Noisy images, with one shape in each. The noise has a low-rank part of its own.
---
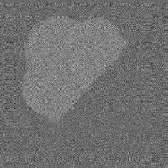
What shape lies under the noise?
cloud
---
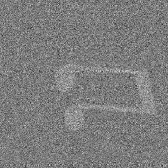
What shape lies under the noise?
pair of musical notes
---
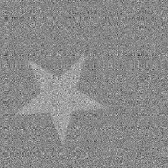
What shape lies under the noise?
star
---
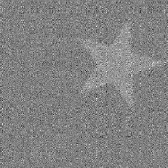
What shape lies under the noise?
star
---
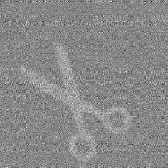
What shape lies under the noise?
pair of scissors
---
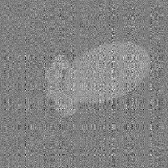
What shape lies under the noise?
footprint
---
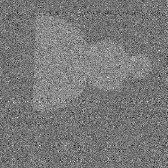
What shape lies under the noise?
chess pawn
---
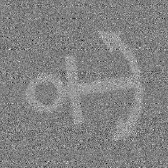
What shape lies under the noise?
anchor
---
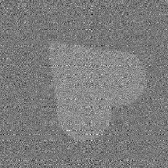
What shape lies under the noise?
heart
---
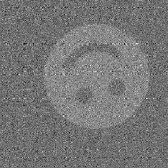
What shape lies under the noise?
smiling face
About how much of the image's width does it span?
two thirds
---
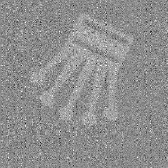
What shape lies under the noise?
chess queen
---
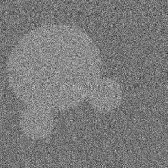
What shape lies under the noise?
bear's head
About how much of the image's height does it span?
two thirds
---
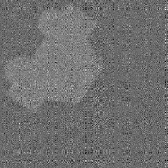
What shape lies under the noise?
car
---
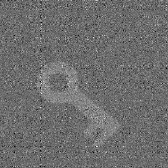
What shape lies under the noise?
key
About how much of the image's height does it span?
half
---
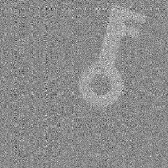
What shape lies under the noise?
key
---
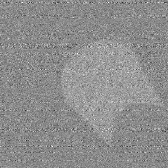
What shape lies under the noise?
cat's head
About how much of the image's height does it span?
two thirds
